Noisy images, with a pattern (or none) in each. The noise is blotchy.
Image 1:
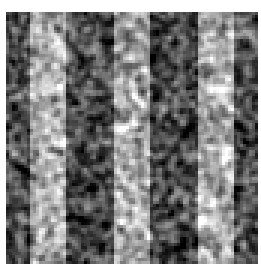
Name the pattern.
vertical stripes
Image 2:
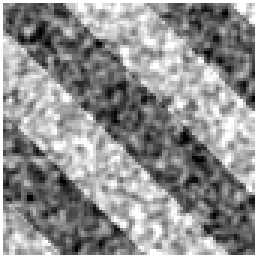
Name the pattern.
diagonal stripes
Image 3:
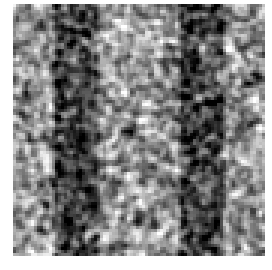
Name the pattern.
vertical stripes
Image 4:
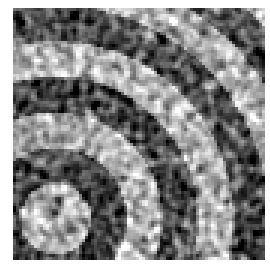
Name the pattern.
rings round one point
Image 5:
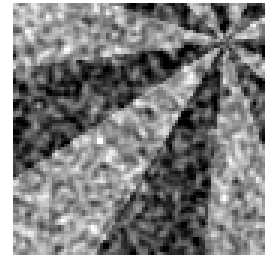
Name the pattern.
spokes from one point
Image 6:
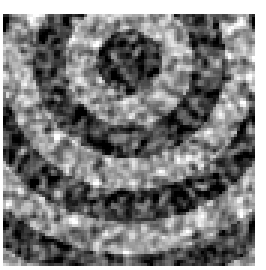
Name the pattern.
rings round one point
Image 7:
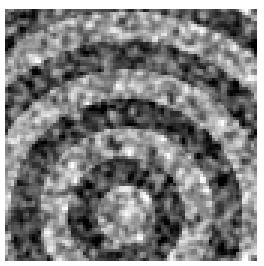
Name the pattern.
rings round one point
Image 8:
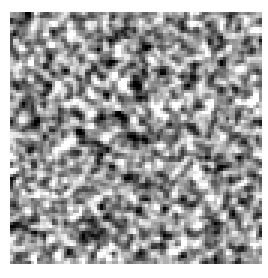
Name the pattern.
only noise
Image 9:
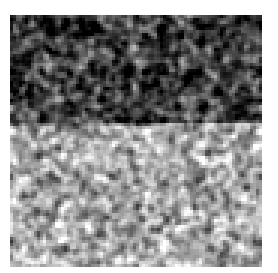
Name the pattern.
a sharp edge
